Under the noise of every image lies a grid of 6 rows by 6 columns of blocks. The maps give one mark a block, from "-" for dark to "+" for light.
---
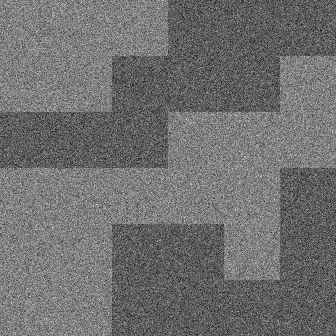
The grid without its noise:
+ + + - - -
+ + - - - +
- - - + + +
+ + + + + -
+ + - - + -
+ + - - - -
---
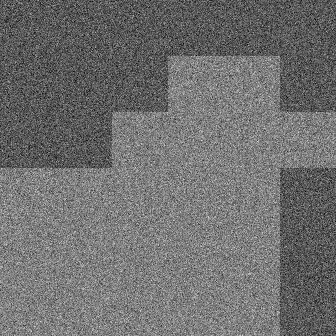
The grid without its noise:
- - - - - -
- - - + + -
- - + + + +
+ + + + + -
+ + + + + -
+ + + + + -
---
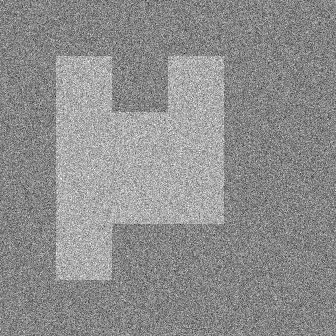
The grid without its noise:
- - - - - -
- + - + - -
- + + + - -
- + + + - -
- + - - - -
- - - - - -
